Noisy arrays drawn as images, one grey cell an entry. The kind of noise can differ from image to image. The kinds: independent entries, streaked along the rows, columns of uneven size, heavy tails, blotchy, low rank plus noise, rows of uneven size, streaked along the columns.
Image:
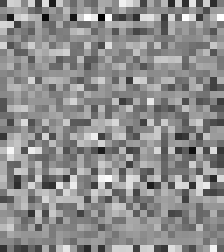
rows of uneven size
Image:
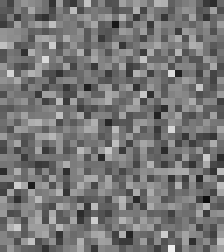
independent entries
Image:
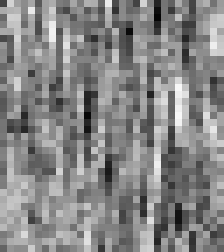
streaked along the columns
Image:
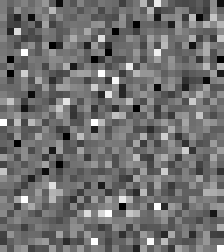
heavy tails
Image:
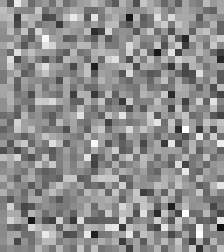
low rank plus noise
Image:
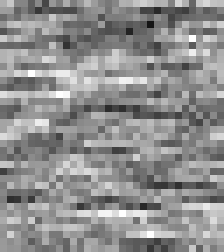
streaked along the rows
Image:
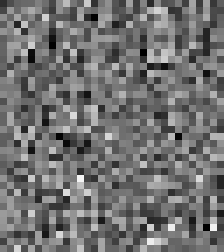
low rank plus noise
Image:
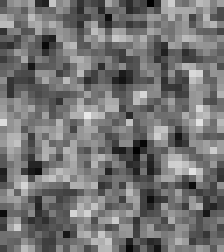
blotchy
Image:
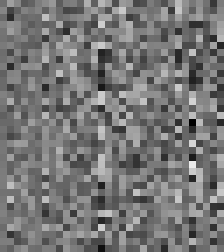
columns of uneven size
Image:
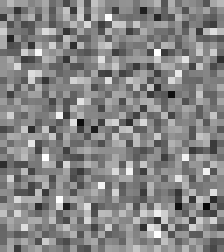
independent entries
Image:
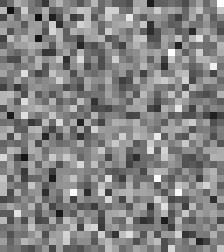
independent entries
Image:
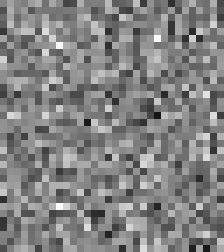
low rank plus noise
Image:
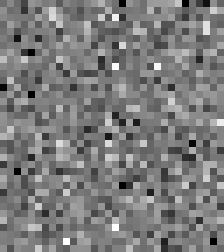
heavy tails
